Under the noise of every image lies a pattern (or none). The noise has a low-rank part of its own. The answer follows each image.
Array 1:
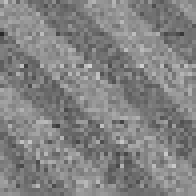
diagonal stripes
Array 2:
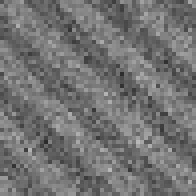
diagonal stripes
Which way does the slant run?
top left to bottom right
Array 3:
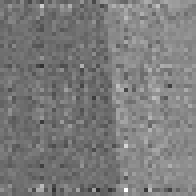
a sharp edge
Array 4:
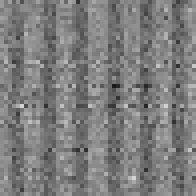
vertical stripes
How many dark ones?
6
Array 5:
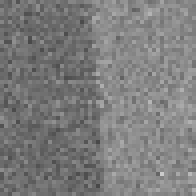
a sharp edge
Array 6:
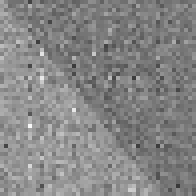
a sharp edge
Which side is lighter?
bottom left
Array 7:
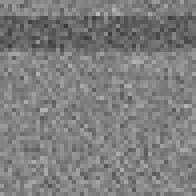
one horizontal stripe
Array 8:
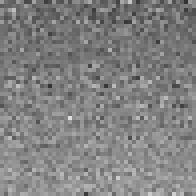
a smooth slope
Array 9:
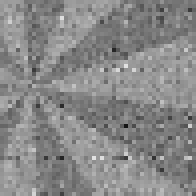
spokes from one point
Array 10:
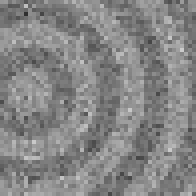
rings round one point
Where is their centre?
middle left
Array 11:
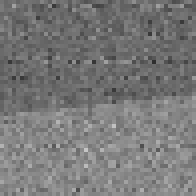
a sharp edge
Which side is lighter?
bottom
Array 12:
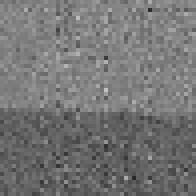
a sharp edge
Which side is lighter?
top
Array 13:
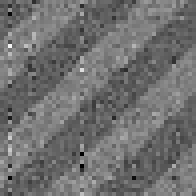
diagonal stripes
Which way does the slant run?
bottom left to top right
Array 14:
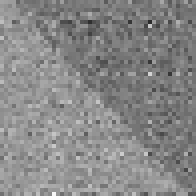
a sharp edge
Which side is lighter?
bottom left
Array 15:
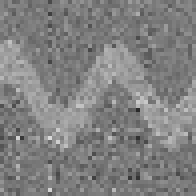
a wavy band
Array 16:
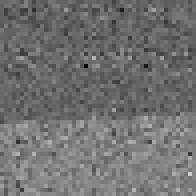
a sharp edge
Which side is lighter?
bottom
